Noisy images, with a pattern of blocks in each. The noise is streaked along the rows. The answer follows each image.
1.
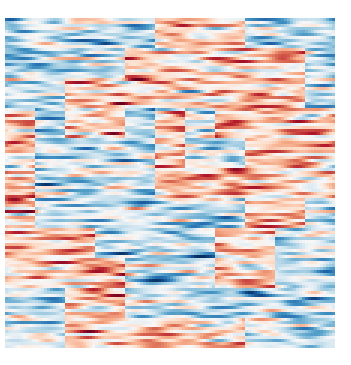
mirrored about the diagonal from the bottom left
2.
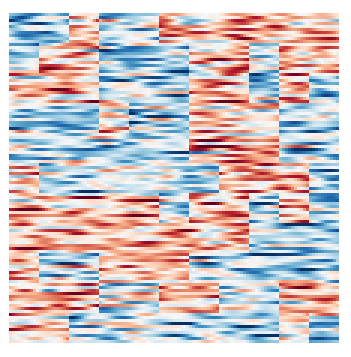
mirrored about the diagonal from the top left
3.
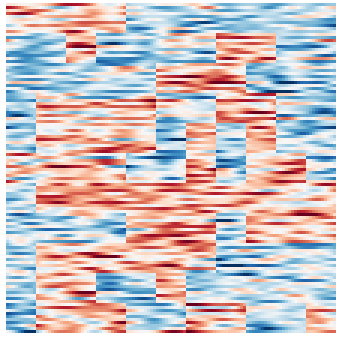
no symmetry
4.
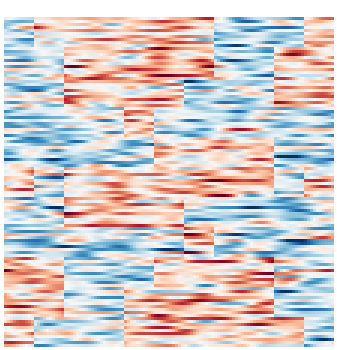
the same after a half turn
